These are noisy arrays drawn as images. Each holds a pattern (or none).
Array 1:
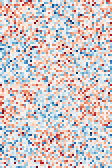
a checkerboard
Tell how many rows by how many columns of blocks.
4 by 3
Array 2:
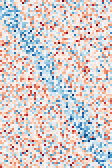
a diagonal band
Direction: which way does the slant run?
top left to bottom right
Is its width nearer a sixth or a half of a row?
a sixth
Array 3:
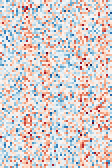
bands of columns
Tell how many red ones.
4
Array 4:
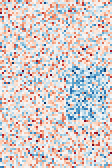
one block
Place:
middle right
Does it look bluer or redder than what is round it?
bluer
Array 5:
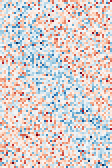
a diagonal band
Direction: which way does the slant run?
top left to bottom right
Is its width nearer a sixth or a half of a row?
a half
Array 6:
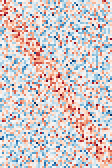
a diagonal band
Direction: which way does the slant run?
top left to bottom right
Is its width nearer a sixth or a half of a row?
a sixth
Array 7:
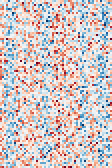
bands of columns
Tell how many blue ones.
4
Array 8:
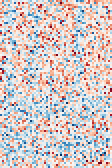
bands of rows crossing bands of columns
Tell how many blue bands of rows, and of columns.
2 and 3
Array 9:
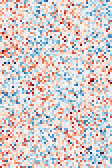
a checkerboard
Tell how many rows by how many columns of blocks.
3 by 4
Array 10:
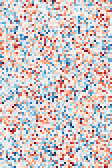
a checkerboard
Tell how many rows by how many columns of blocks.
5 by 6
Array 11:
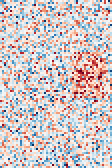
one block
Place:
middle right
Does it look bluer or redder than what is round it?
redder
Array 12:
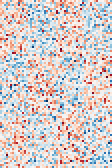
a checkerboard
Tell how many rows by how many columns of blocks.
3 by 4
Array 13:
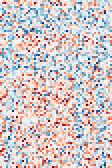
bands of rows crossing bands of columns
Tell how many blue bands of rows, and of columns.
2 and 3
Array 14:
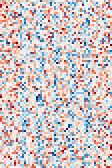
bands of columns
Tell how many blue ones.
5
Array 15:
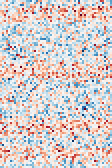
bands of rows
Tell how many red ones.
4
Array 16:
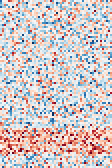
one band of rows
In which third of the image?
bottom
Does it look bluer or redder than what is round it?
redder
